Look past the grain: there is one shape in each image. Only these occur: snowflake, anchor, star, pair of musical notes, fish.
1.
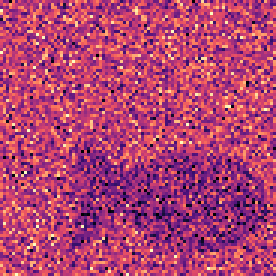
fish
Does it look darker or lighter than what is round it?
darker
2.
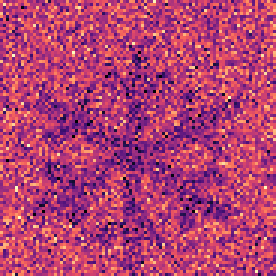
snowflake
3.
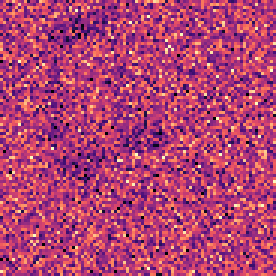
pair of musical notes
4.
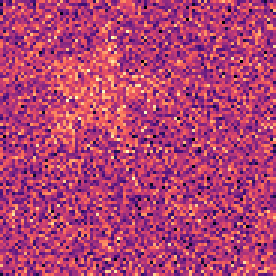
star
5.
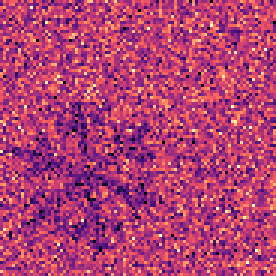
snowflake
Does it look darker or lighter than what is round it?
darker
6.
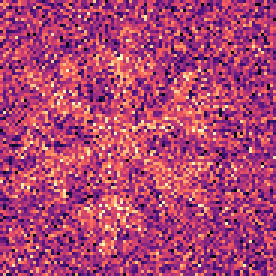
snowflake
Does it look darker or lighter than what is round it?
lighter
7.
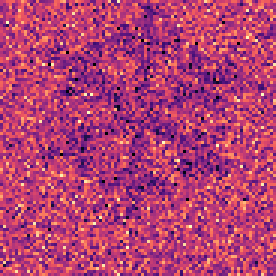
snowflake
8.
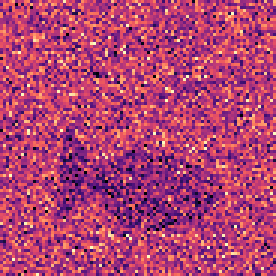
fish
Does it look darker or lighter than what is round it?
darker
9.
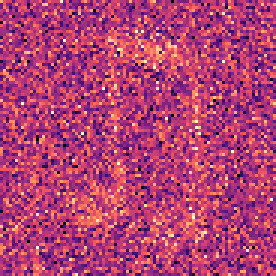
pair of musical notes
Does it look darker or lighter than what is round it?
lighter
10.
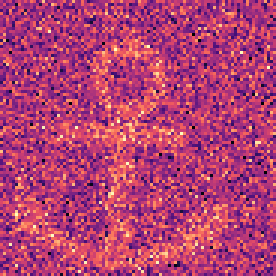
anchor
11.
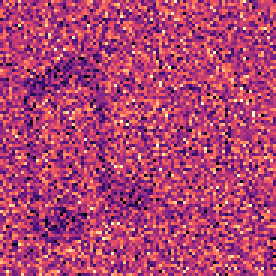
pair of musical notes
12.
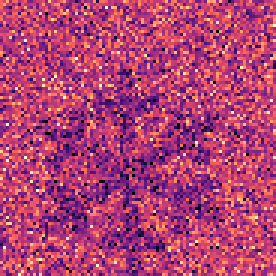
snowflake
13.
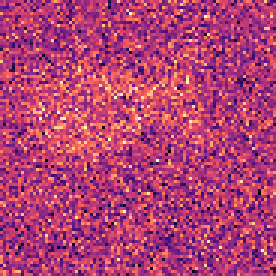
fish
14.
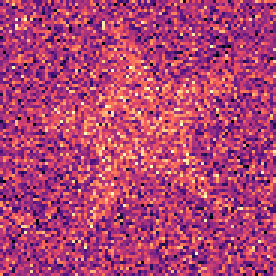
star
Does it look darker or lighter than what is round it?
lighter
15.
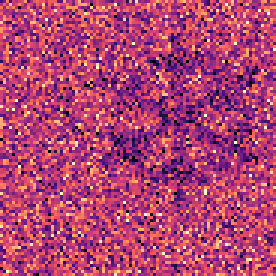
snowflake
